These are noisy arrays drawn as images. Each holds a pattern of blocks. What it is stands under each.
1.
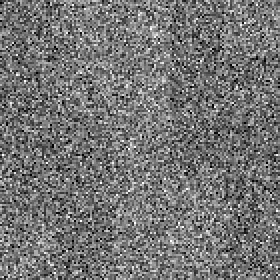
the same after a half turn
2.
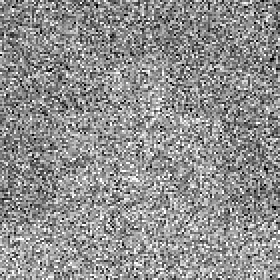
left and right mirror each other
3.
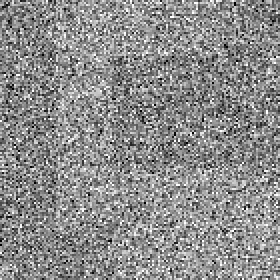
no symmetry
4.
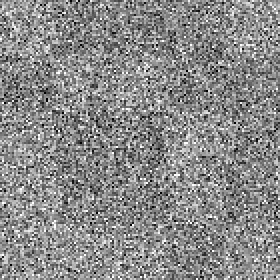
mirrored about the diagonal from the bottom left
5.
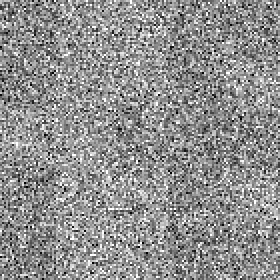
top and bottom mirror each other
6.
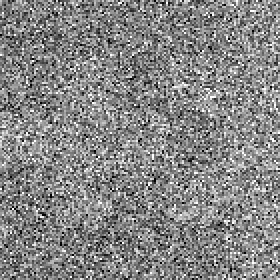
top and bottom mirror each other
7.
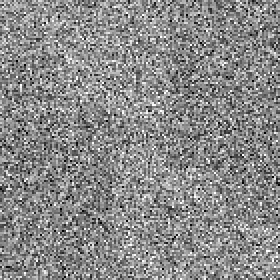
the same after a half turn
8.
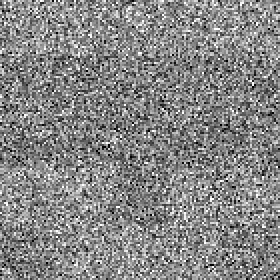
left and right mirror each other
